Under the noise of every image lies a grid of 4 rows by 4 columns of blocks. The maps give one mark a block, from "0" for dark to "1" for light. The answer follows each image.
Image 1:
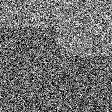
1 1 1 1
0 0 1 1
0 0 0 0
0 0 0 0
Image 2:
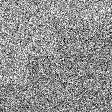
1 1 1 1
1 1 0 0
1 0 0 0
0 0 0 0
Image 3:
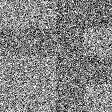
1 1 0 0
0 0 0 1
1 1 0 0
1 1 0 1
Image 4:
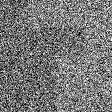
0 1 1 1
0 0 0 1
0 0 1 1
0 0 1 1
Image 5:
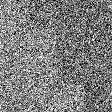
1 0 0 0
1 1 0 0
1 1 0 0
1 1 1 0
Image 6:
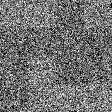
1 1 0 1
0 0 0 0
0 1 0 0
0 1 1 1
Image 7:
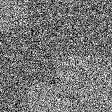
1 0 0 0
0 0 0 0
0 0 1 1
0 1 1 1
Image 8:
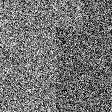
1 1 1 0
1 1 0 0
1 1 0 0
1 1 0 0
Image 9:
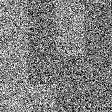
1 0 1 0
1 0 1 0
1 0 0 0
1 1 0 0
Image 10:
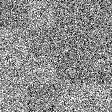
0 1 0 0
1 0 0 0
1 1 0 0
1 0 1 1
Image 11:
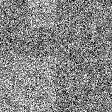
0 1 0 0
0 0 0 0
1 1 0 0
1 1 0 0
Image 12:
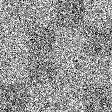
1 1 0 1
1 0 1 0
1 0 1 1
0 1 1 0
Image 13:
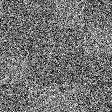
0 0 1 0
0 0 0 1
1 0 0 0
0 1 1 0
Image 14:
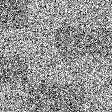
0 1 1 1
1 1 0 0
0 1 1 1
1 0 0 1
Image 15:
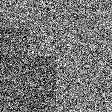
1 1 1 1
0 1 1 1
0 0 1 1
0 0 1 1
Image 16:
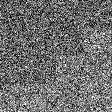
0 0 0 0
0 0 0 1
0 0 1 1
1 1 1 1
